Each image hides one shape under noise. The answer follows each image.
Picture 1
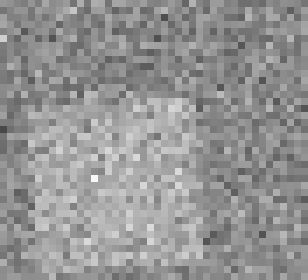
square
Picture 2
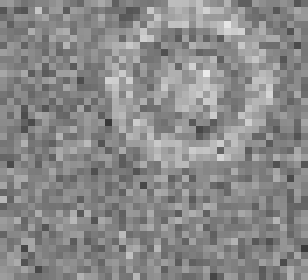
bullseye
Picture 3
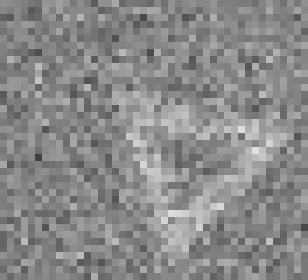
triangle frame
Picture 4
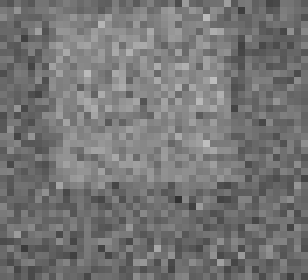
square
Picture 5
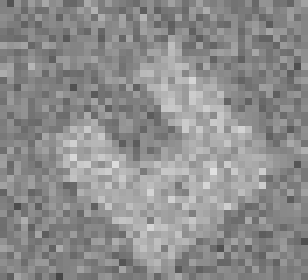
square with a notch
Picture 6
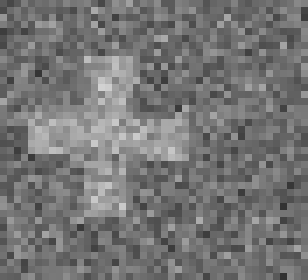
cross
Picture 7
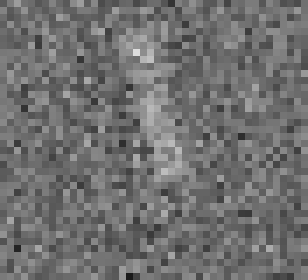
bar
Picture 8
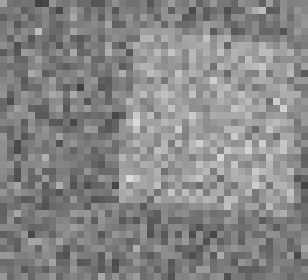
square
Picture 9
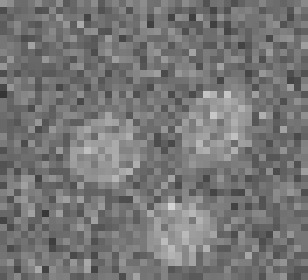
three dots
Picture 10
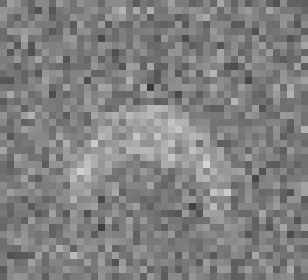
crescent
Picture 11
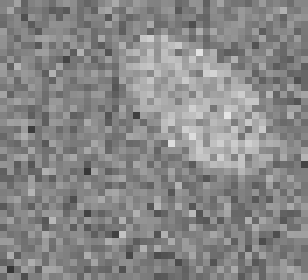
ellipse
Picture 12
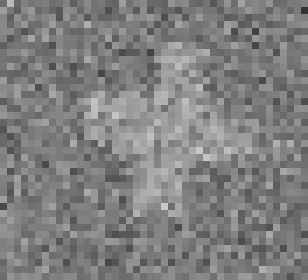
cross
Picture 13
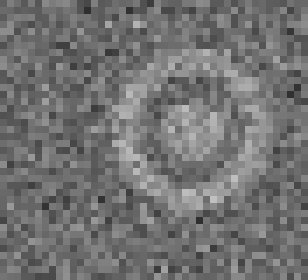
bullseye
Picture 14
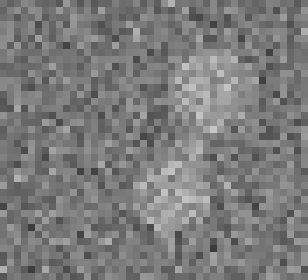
dumbbell
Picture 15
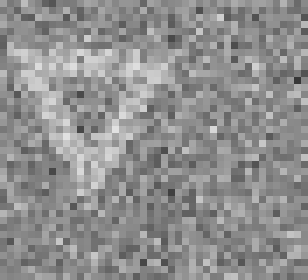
triangle frame
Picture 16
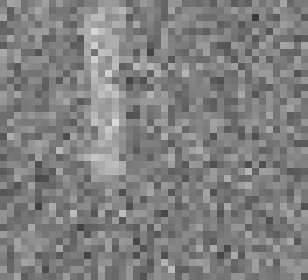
bar
